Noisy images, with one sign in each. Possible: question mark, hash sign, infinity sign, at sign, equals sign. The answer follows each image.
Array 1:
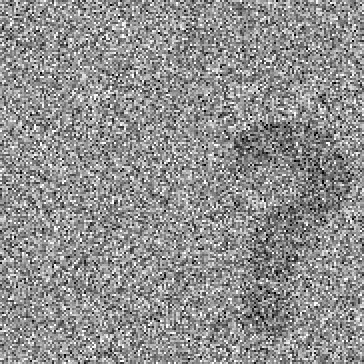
question mark
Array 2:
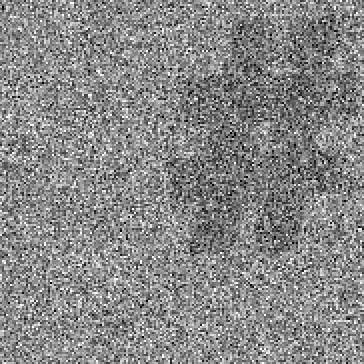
hash sign
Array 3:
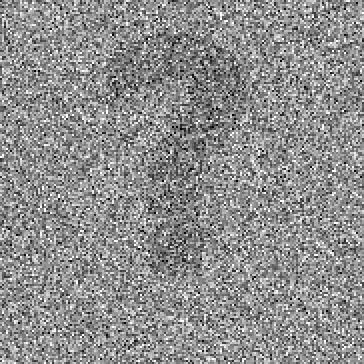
question mark
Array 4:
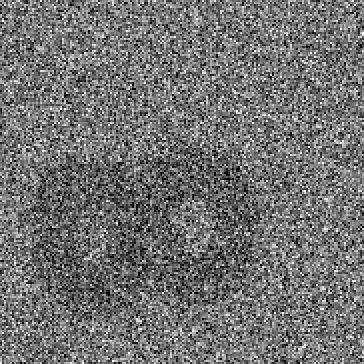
infinity sign
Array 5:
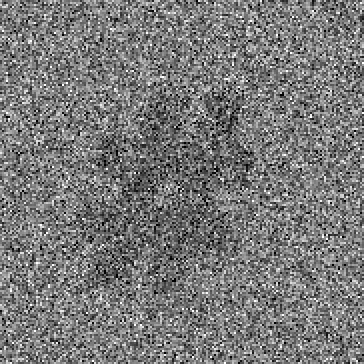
hash sign
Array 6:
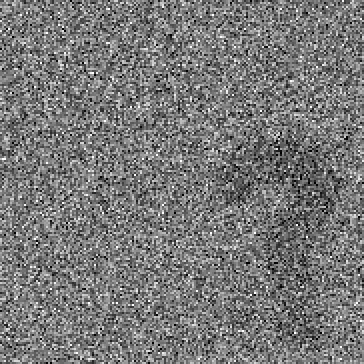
question mark
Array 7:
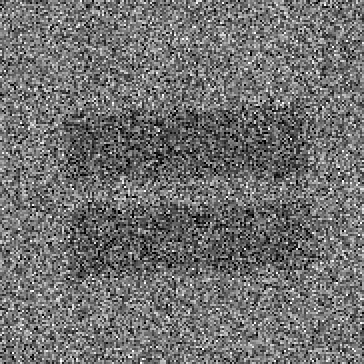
equals sign
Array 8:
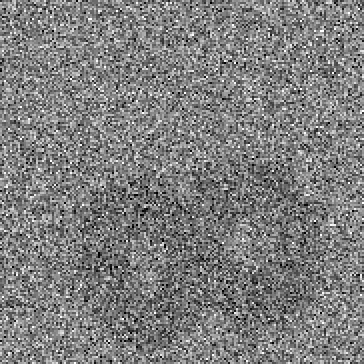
infinity sign
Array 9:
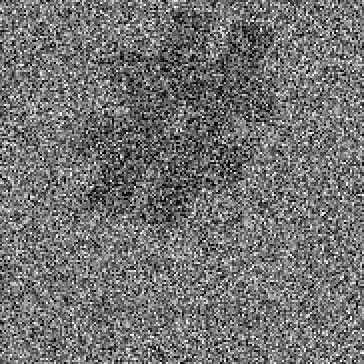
hash sign
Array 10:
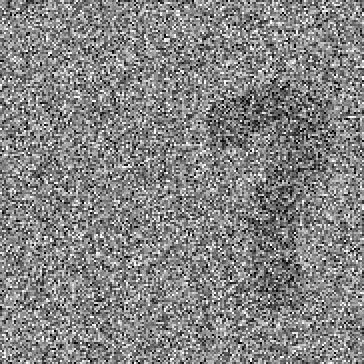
question mark
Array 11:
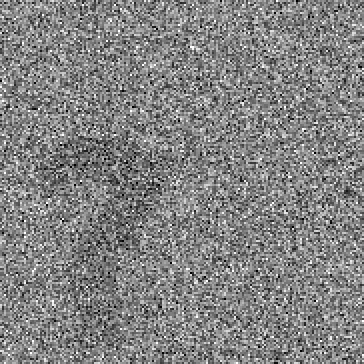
question mark
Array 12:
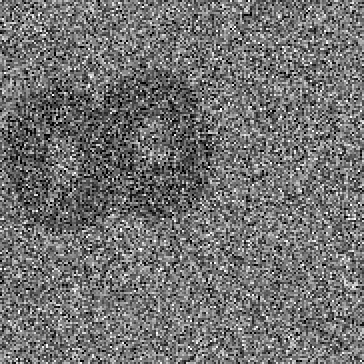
infinity sign
